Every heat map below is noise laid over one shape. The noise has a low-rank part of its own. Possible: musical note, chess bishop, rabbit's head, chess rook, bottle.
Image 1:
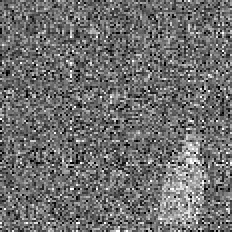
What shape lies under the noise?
bottle
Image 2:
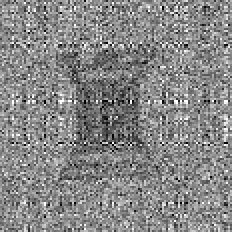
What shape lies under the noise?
chess rook
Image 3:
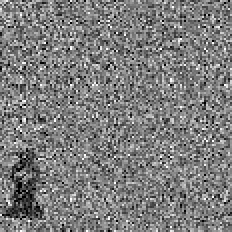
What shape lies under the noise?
chess bishop
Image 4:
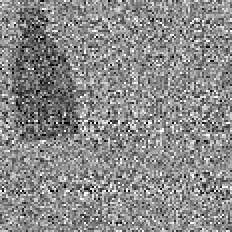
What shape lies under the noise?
bottle
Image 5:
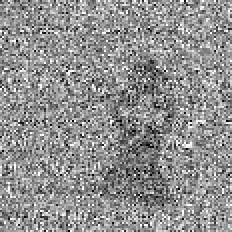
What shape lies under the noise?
chess bishop
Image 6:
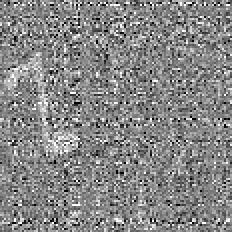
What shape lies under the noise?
musical note
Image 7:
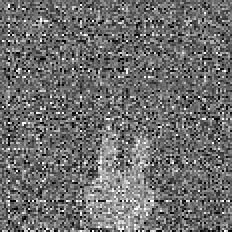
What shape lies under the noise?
rabbit's head
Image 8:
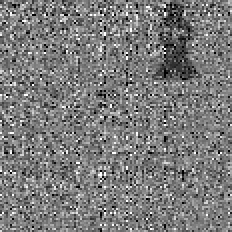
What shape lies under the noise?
chess bishop
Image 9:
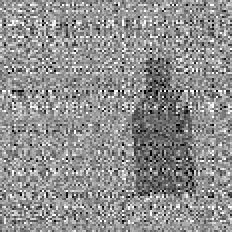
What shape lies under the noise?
bottle
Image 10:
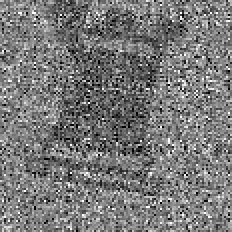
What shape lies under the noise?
chess rook
